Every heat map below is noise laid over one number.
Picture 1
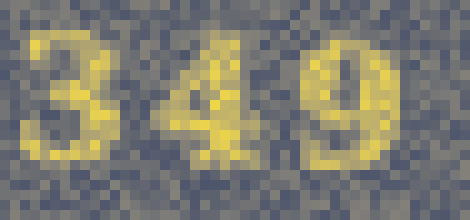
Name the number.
349
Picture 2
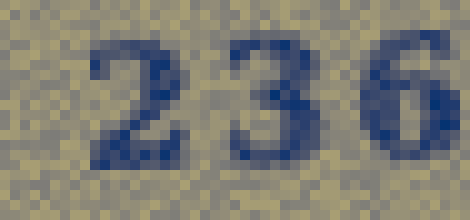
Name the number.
236
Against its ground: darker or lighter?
darker
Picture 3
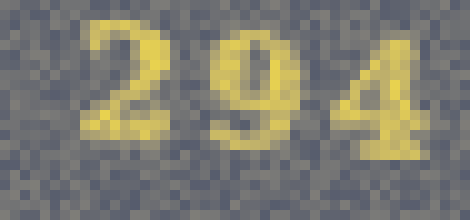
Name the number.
294
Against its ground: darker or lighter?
lighter
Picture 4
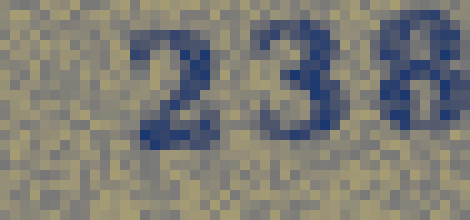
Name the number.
238
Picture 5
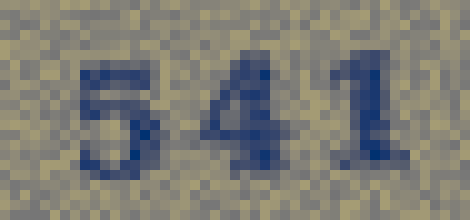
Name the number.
541
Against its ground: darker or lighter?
darker
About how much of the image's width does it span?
two thirds
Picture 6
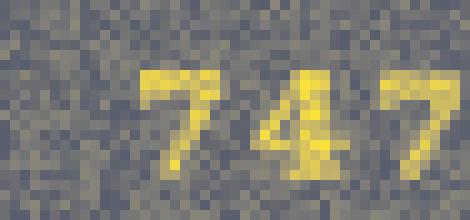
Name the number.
747
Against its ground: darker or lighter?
lighter
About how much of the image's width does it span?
two thirds
